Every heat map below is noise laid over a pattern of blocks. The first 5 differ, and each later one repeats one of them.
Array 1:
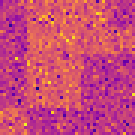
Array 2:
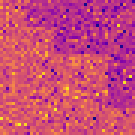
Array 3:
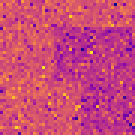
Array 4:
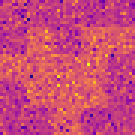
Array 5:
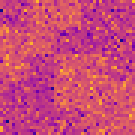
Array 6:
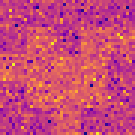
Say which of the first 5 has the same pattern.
4
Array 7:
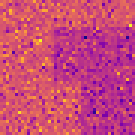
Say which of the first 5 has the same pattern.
3
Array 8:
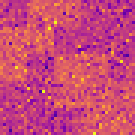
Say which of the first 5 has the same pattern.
5
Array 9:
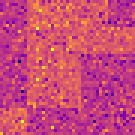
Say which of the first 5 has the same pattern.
1
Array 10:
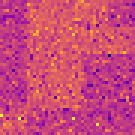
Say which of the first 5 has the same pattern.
1
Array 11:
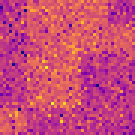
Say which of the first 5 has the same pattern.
1
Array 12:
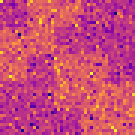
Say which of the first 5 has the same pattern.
5
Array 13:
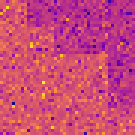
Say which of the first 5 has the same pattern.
2
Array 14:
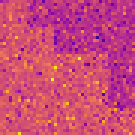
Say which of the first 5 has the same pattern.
2
